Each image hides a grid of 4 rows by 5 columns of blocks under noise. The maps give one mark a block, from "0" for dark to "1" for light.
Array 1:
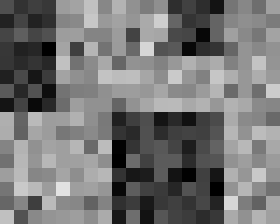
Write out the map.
0 1 1 0 1
0 1 1 1 1
1 1 0 0 1
1 1 0 0 1
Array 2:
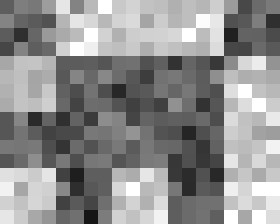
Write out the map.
0 1 1 1 0
1 0 0 0 1
0 0 0 0 1
1 0 1 0 1
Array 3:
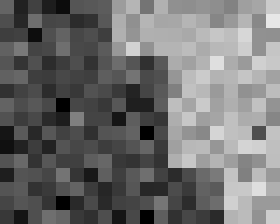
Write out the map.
0 0 1 1 1
0 0 0 1 1
0 0 0 1 1
0 0 0 0 1
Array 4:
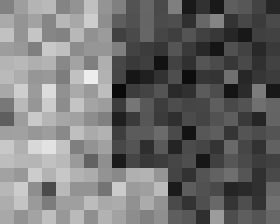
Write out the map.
1 1 0 0 0
1 1 0 0 0
1 1 0 0 0
1 1 1 0 0
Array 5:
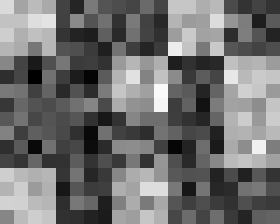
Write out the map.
1 0 0 1 0
0 0 1 0 1
0 0 0 0 1
1 0 1 0 0
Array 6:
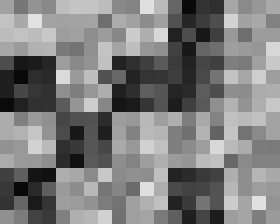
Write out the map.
1 1 1 0 1
0 1 0 0 1
1 0 1 1 1
0 1 1 0 1
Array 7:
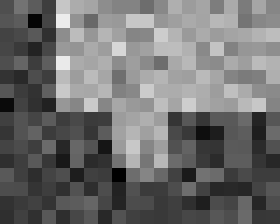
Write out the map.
0 1 1 1 1
0 1 1 1 1
0 0 1 0 0
0 0 0 0 0
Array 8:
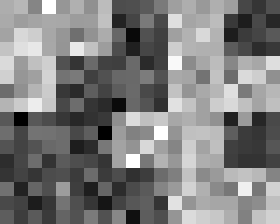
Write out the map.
1 1 0 1 0
1 0 0 1 1
0 0 1 1 0
0 0 0 1 1
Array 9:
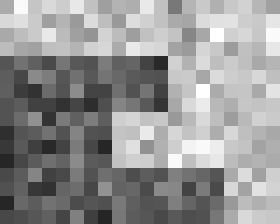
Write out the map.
1 1 1 1 1
0 0 0 1 1
0 0 1 1 1
0 0 0 0 1
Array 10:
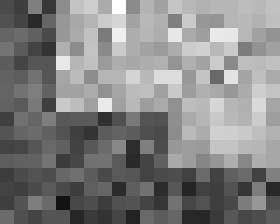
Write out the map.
0 1 1 1 1
0 1 1 1 1
0 0 0 1 1
0 0 0 0 0
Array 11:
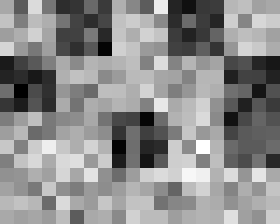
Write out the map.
1 0 1 0 1
0 1 1 1 0
1 1 0 1 0
1 1 1 1 1
